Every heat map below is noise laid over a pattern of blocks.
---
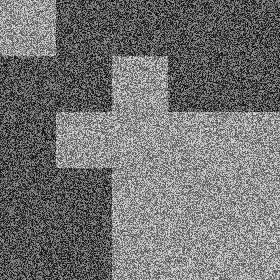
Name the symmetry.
mirrored about the diagonal from the top left
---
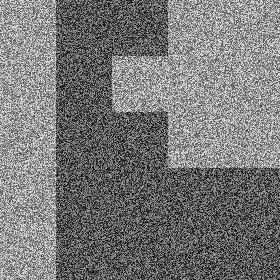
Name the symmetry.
no symmetry
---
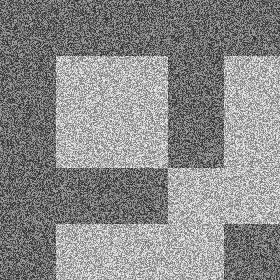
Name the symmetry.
mirrored about the diagonal from the top left
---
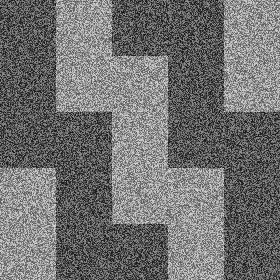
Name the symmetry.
the same after a half turn
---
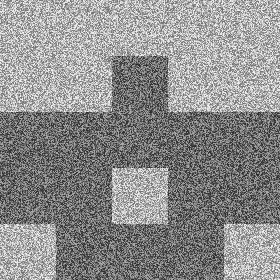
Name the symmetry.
left and right mirror each other
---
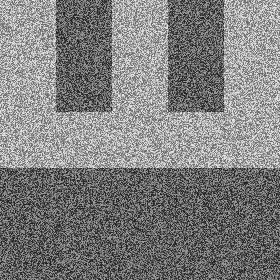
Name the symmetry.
left and right mirror each other
